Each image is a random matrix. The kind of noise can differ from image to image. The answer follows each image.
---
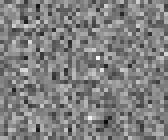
low rank plus noise
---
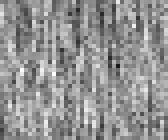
streaked along the columns
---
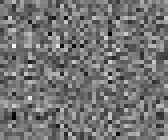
low rank plus noise
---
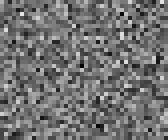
independent entries
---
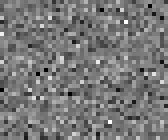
heavy tails
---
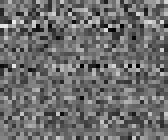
rows of uneven size
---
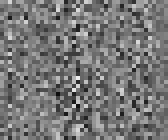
columns of uneven size
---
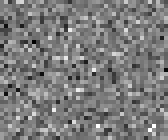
heavy tails
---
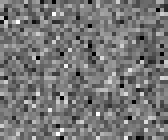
heavy tails
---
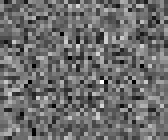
low rank plus noise
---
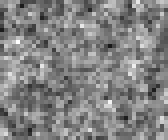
blotchy
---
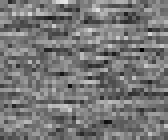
streaked along the rows
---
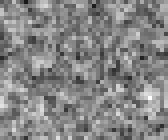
blotchy
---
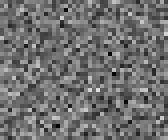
independent entries
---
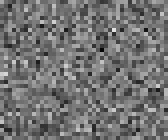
low rank plus noise
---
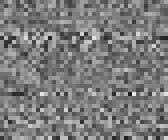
rows of uneven size
